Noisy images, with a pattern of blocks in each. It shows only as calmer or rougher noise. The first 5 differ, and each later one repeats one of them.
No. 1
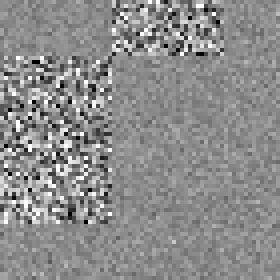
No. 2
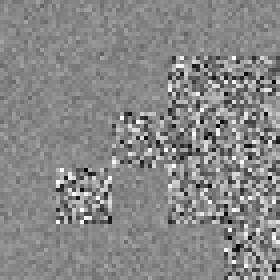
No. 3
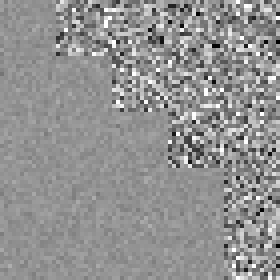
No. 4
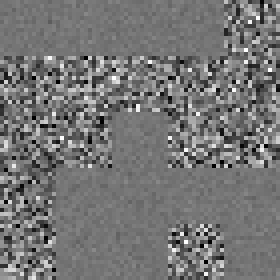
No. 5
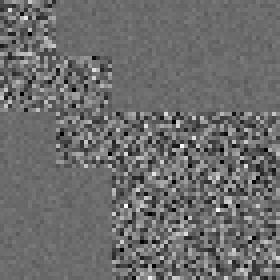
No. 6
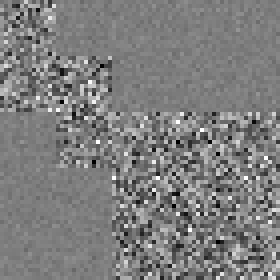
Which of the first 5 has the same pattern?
5
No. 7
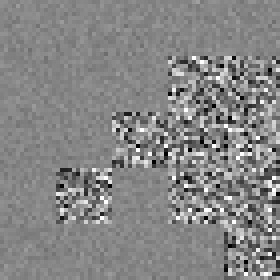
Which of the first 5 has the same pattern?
2
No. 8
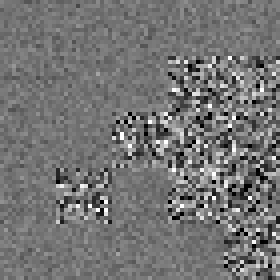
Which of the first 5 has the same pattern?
2
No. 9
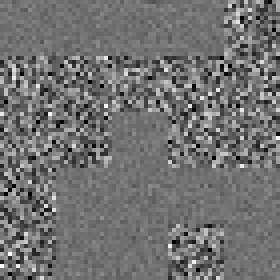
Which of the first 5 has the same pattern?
4
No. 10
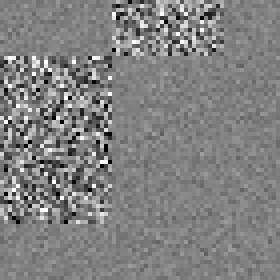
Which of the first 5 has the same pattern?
1
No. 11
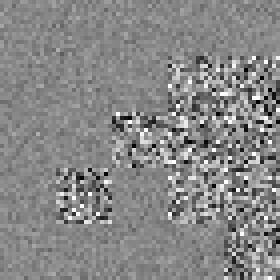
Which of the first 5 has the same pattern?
2
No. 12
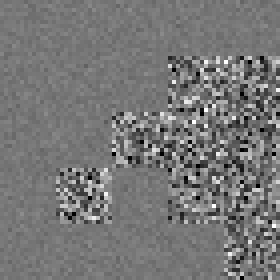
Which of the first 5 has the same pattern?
2
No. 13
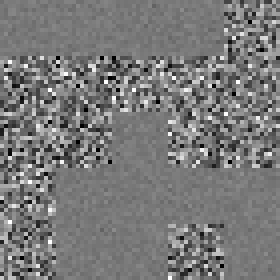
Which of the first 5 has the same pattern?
4
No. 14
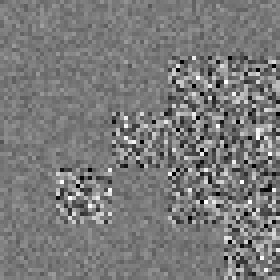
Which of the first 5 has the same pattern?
2
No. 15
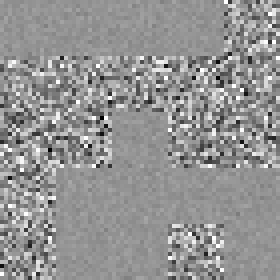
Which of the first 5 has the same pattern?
4
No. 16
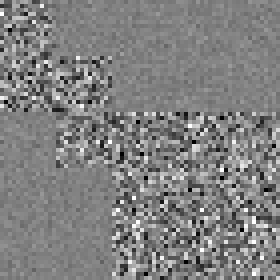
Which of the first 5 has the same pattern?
5
